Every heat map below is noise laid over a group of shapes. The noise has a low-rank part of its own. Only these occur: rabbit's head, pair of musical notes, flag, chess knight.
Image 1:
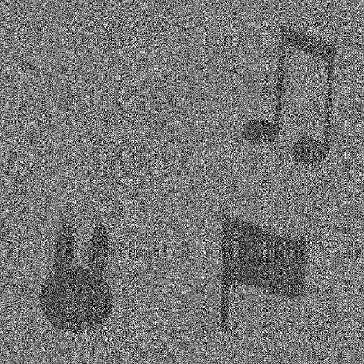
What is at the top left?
nothing
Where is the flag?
bottom right
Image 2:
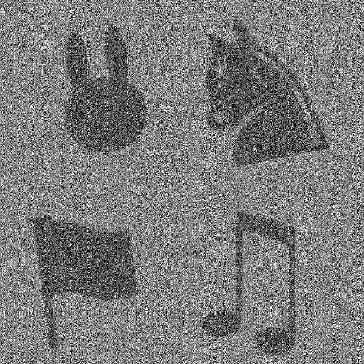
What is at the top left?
rabbit's head
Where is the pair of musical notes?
bottom right
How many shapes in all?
4
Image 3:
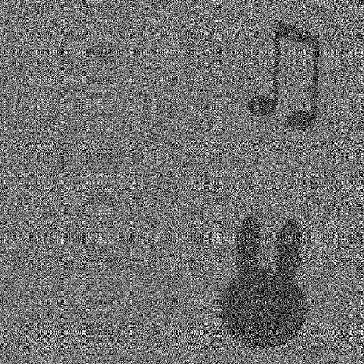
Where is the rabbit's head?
bottom right
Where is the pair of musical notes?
top right
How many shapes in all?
2
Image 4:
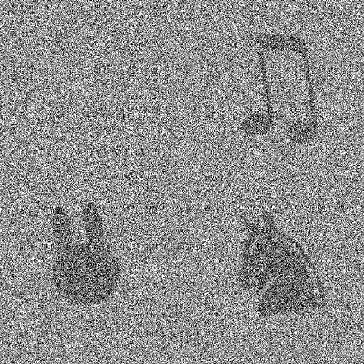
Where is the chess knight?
bottom right
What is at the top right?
pair of musical notes
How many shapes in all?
3
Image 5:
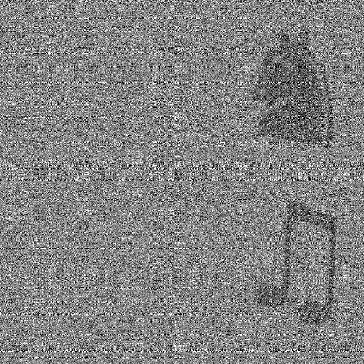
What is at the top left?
nothing
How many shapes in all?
2
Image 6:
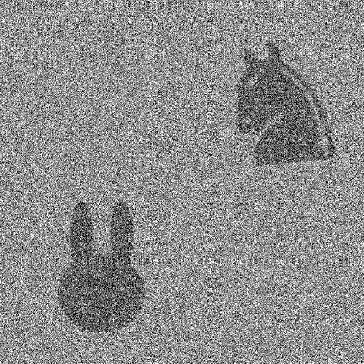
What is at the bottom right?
nothing
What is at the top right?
chess knight
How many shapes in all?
2
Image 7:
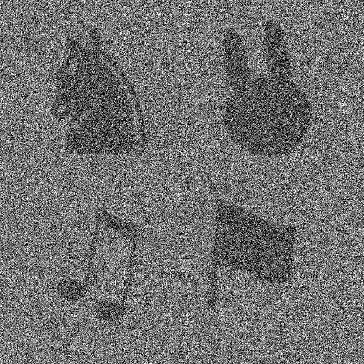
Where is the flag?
bottom right
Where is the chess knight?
top left
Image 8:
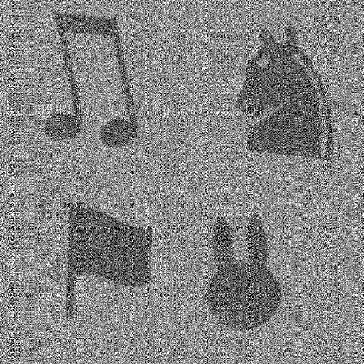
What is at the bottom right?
rabbit's head
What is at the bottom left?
flag
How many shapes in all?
4
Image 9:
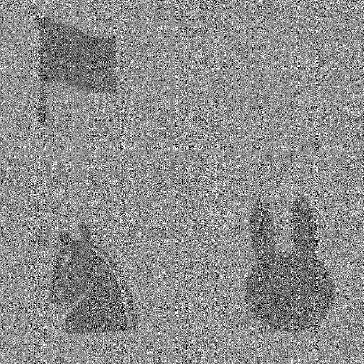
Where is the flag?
top left
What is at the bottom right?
rabbit's head
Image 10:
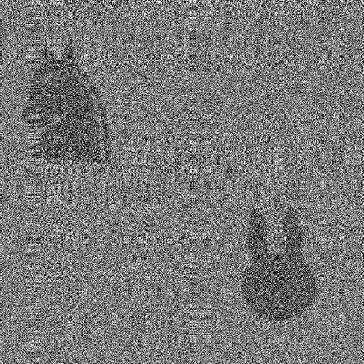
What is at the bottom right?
rabbit's head
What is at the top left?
chess knight
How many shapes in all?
2
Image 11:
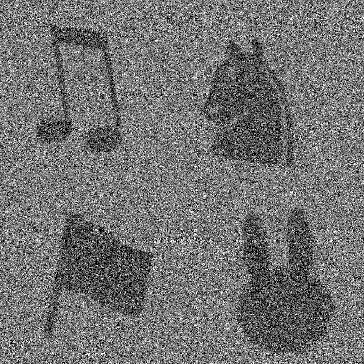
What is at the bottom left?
flag
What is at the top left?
pair of musical notes
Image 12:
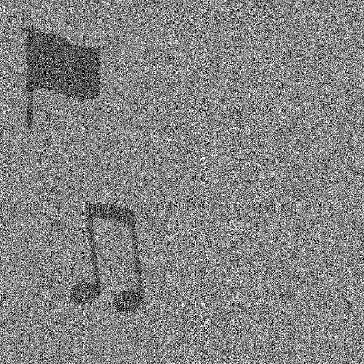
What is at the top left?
flag
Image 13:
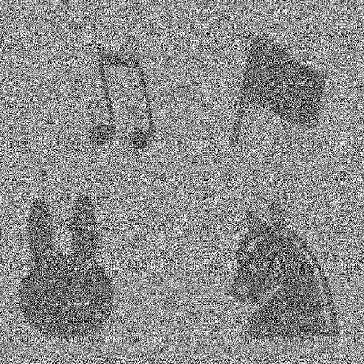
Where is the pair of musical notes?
top left
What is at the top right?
flag
